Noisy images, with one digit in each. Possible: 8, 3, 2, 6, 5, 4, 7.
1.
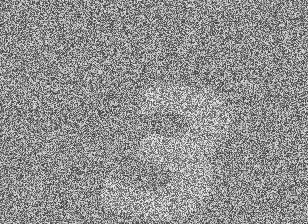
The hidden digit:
3
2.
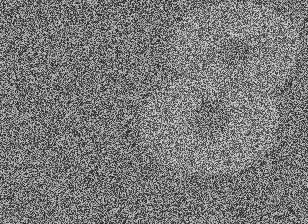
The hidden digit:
8
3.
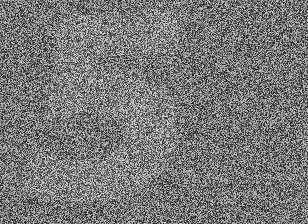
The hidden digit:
5
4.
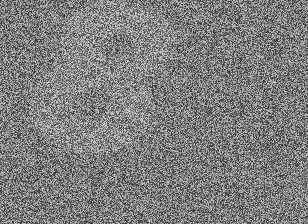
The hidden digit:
8
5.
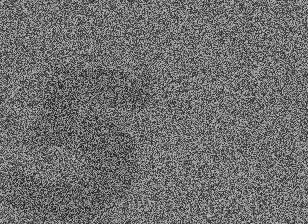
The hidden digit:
5
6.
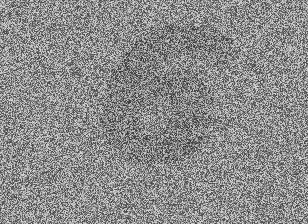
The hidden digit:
6
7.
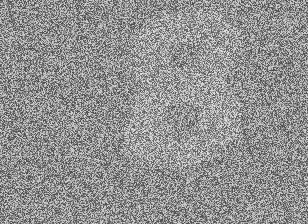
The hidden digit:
8
